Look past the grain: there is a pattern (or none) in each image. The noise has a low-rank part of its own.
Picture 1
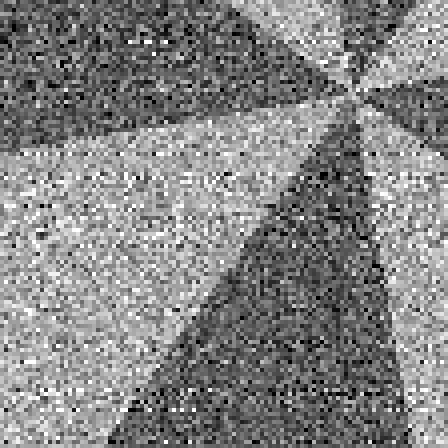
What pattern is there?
spokes from one point
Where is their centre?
top right
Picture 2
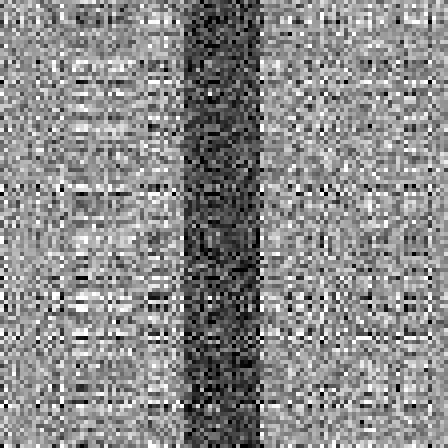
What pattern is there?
one vertical stripe
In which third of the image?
middle
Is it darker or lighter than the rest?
darker
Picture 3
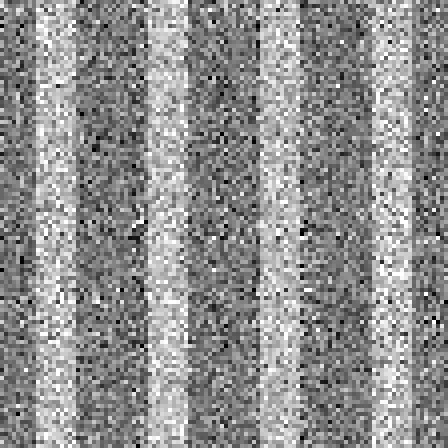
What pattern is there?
vertical stripes
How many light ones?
4
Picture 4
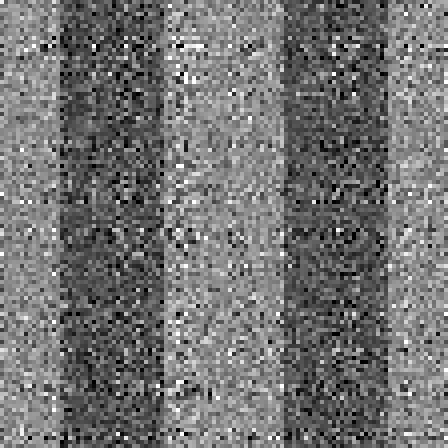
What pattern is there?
vertical stripes
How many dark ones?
2
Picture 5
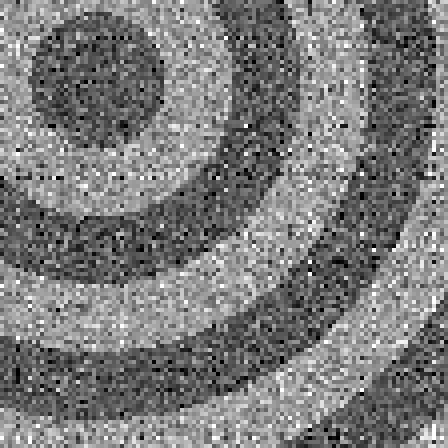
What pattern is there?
rings round one point
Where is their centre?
top left
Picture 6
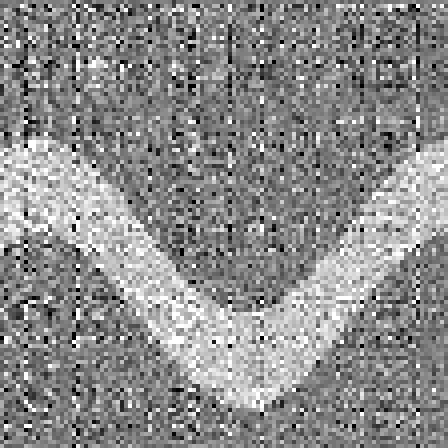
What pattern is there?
a wavy band
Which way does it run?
left to right
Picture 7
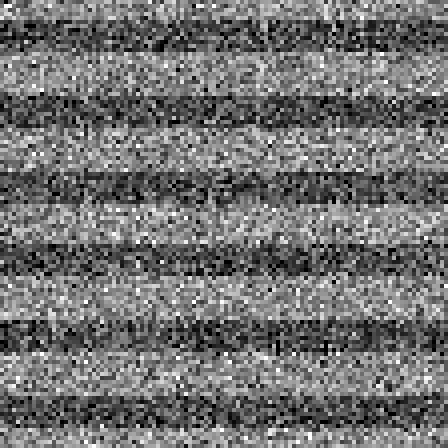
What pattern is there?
horizontal stripes
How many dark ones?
6
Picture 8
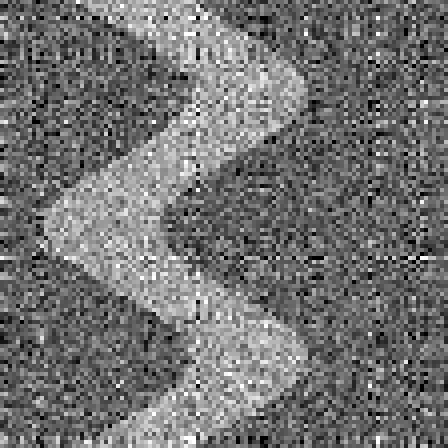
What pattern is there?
a wavy band
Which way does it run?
top to bottom
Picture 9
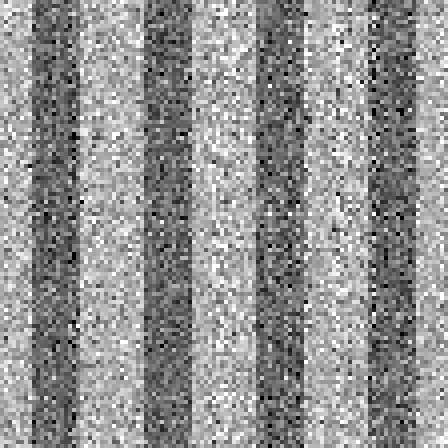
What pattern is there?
vertical stripes
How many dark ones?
4
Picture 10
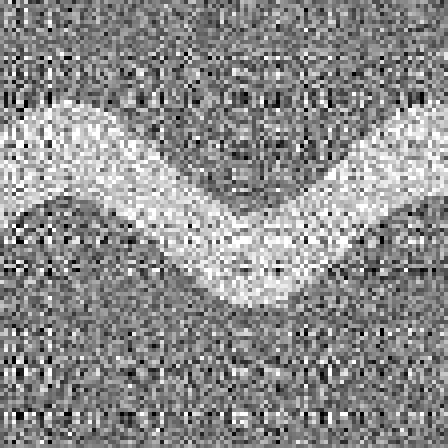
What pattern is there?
a wavy band
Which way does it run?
left to right
